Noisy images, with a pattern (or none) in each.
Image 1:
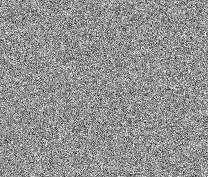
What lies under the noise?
only noise
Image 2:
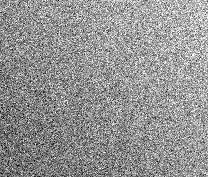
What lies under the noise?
a smooth slope
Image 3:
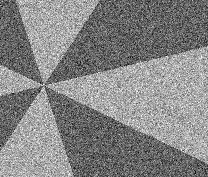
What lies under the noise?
spokes from one point
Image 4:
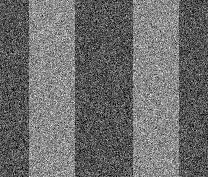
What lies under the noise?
vertical stripes
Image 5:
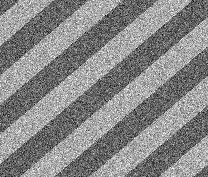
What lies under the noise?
diagonal stripes
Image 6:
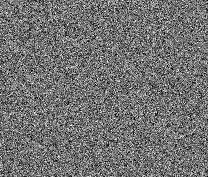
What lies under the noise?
only noise
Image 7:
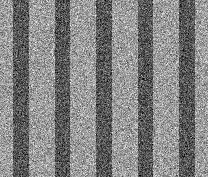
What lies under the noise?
vertical stripes
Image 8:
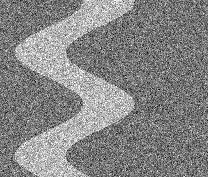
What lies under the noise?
a wavy band
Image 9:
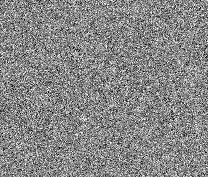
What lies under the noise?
only noise
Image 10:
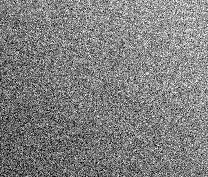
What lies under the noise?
a smooth slope
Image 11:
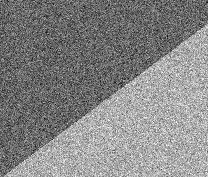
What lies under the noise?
a sharp edge
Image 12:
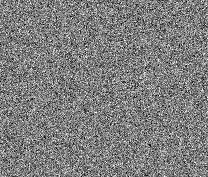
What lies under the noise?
only noise
